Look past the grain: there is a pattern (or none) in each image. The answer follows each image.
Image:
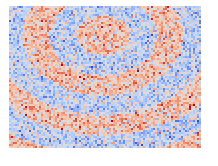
rings round one point
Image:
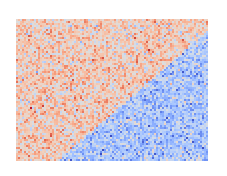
a sharp edge
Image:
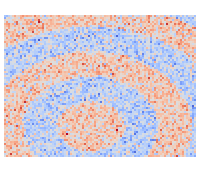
rings round one point
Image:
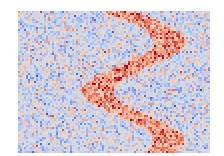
a wavy band
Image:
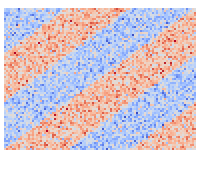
diagonal stripes
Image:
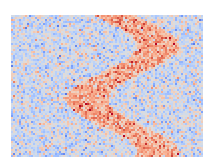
a wavy band
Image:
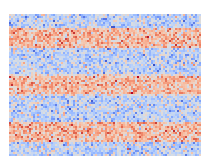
horizontal stripes
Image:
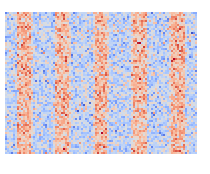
vertical stripes
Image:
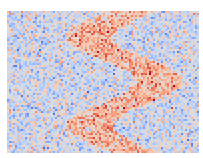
a wavy band
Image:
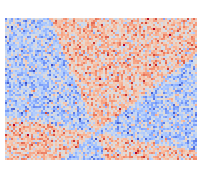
spokes from one point
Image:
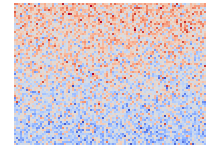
a smooth slope
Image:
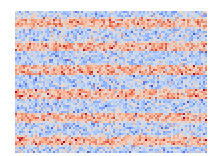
horizontal stripes
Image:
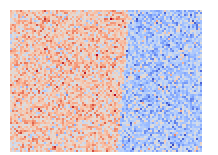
a sharp edge
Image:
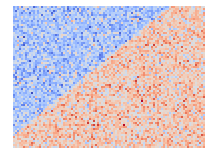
a sharp edge
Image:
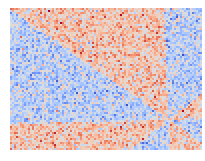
spokes from one point
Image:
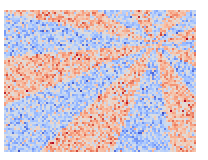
spokes from one point
